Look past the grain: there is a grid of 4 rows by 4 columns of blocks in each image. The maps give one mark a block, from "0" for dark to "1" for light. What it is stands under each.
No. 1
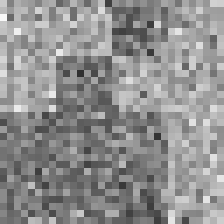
1101
1011
0001
0001
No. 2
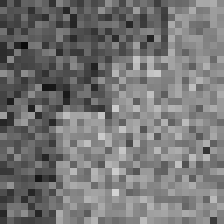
0001
0011
0111
0111
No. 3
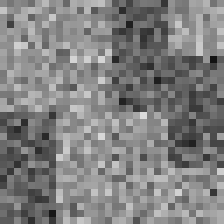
1101
1100
0110
0111
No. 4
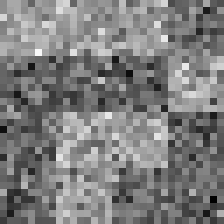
1110
0001
0110
0100
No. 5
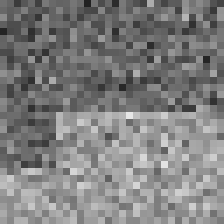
0000
0000
0111
1111
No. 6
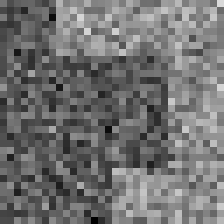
0111
0001
0001
0011
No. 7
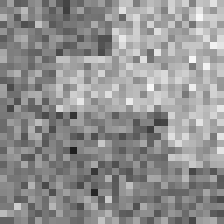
0011
0111
0001
0000
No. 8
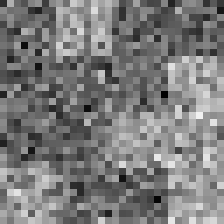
0100
0001
0011
1001
